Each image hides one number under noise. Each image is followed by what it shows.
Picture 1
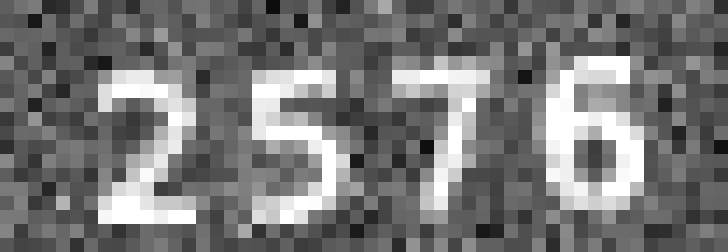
2576
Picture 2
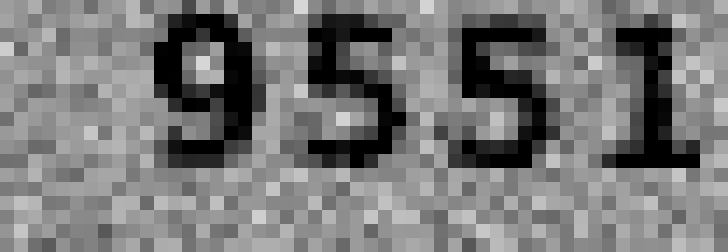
9551
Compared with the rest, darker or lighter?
darker
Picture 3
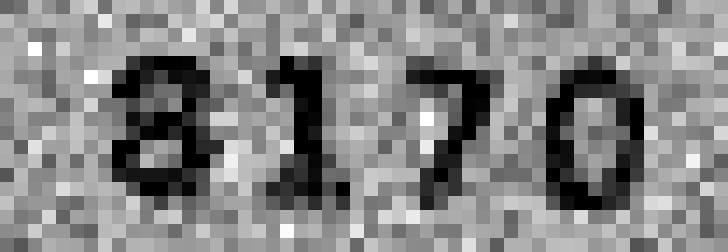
8170
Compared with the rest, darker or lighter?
darker
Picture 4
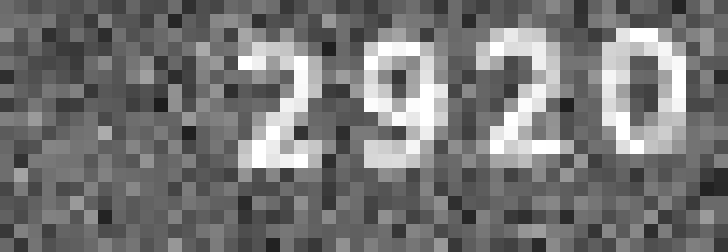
2920
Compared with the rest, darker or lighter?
lighter
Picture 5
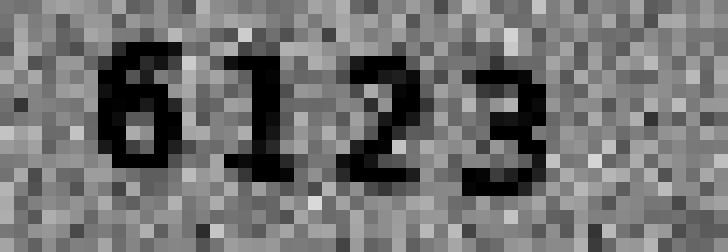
6123
